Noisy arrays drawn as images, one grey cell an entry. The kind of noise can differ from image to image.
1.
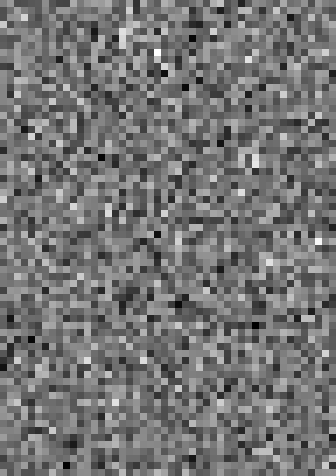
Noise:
independent entries
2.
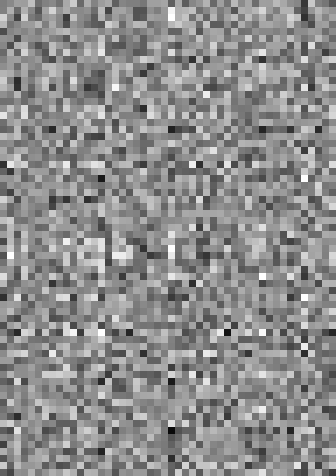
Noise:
low rank plus noise
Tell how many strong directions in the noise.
five to eight
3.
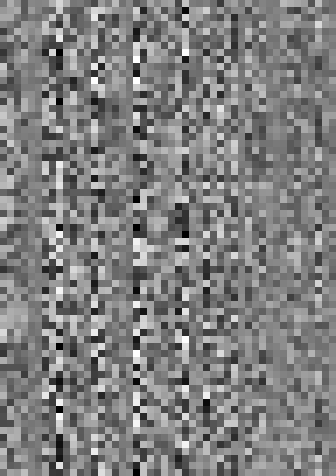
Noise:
columns of uneven size
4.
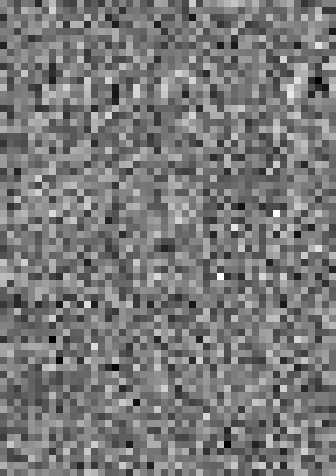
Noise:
low rank plus noise
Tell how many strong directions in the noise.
five to eight
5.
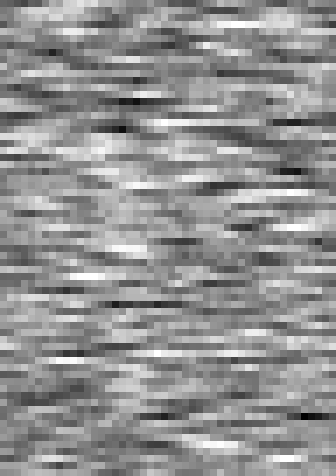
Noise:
streaked along the rows
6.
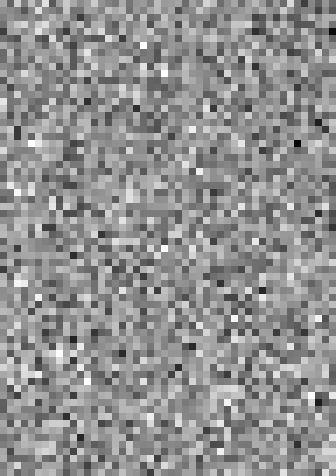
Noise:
independent entries
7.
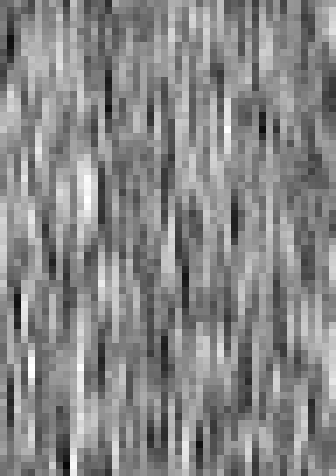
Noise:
streaked along the columns
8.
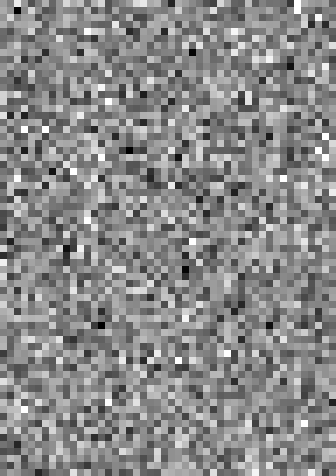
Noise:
independent entries
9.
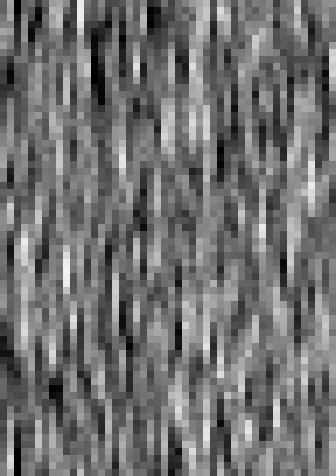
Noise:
streaked along the columns
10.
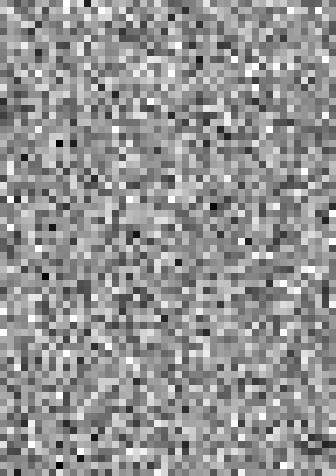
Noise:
independent entries
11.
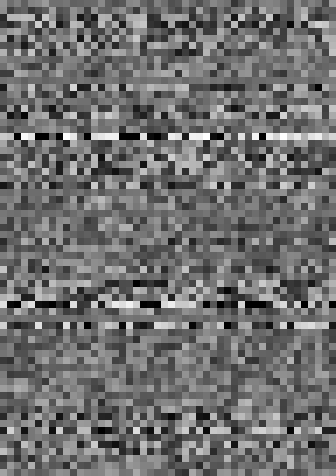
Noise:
rows of uneven size
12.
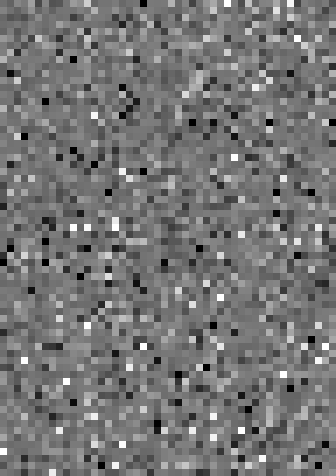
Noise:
heavy tails
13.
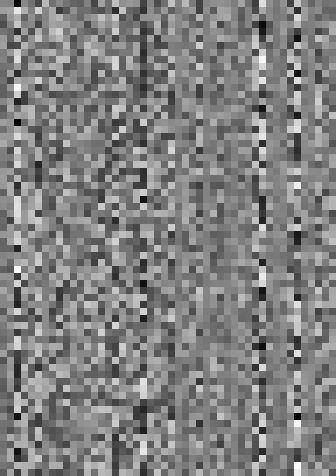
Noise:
columns of uneven size
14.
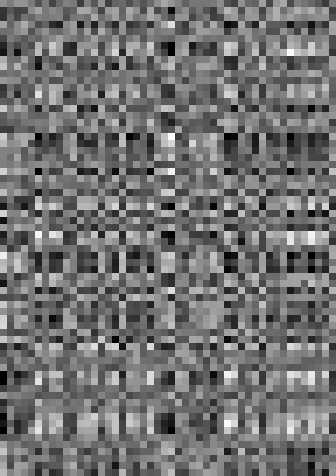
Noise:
low rank plus noise
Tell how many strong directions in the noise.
one
